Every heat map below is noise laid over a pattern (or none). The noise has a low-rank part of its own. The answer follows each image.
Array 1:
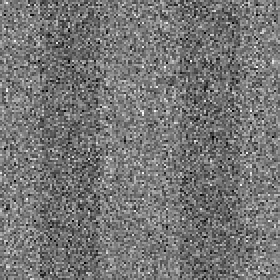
vertical stripes
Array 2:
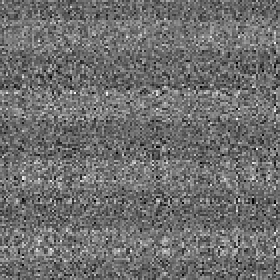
horizontal stripes
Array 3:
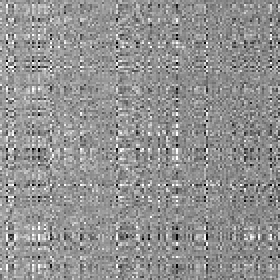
a smooth slope
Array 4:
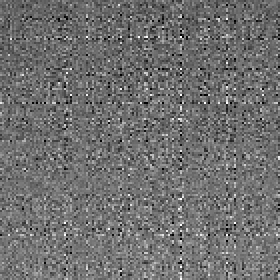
a smooth slope
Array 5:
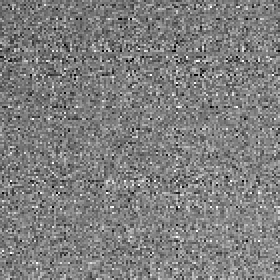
a smooth slope
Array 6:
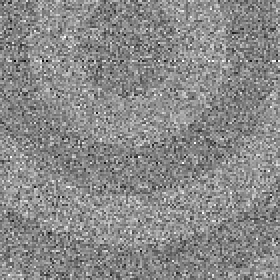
rings round one point
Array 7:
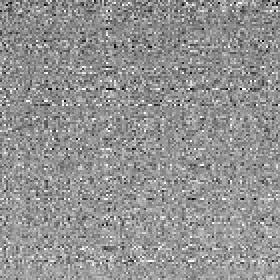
a smooth slope
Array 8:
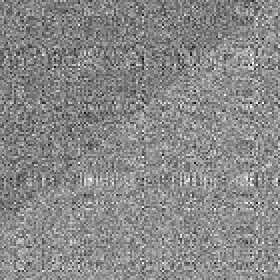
a sharp edge
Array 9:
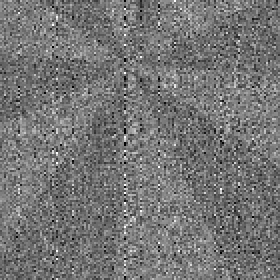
spokes from one point
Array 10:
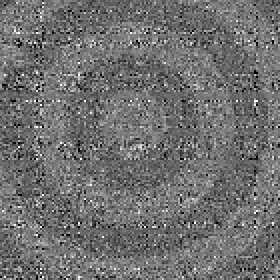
rings round one point
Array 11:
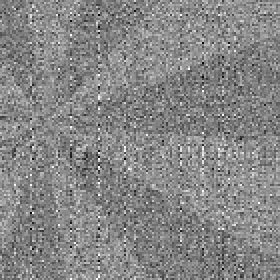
spokes from one point
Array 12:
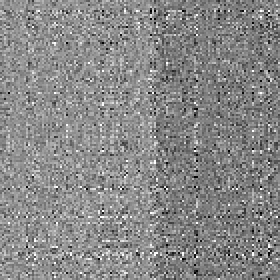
a sharp edge
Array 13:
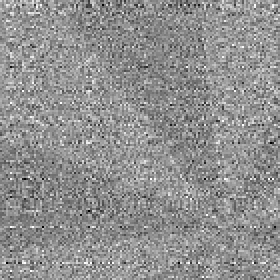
spokes from one point
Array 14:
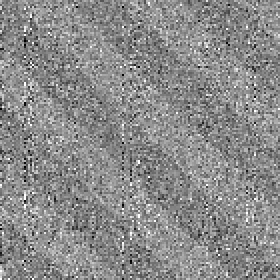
diagonal stripes
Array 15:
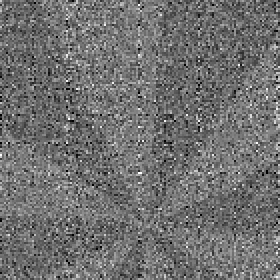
spokes from one point
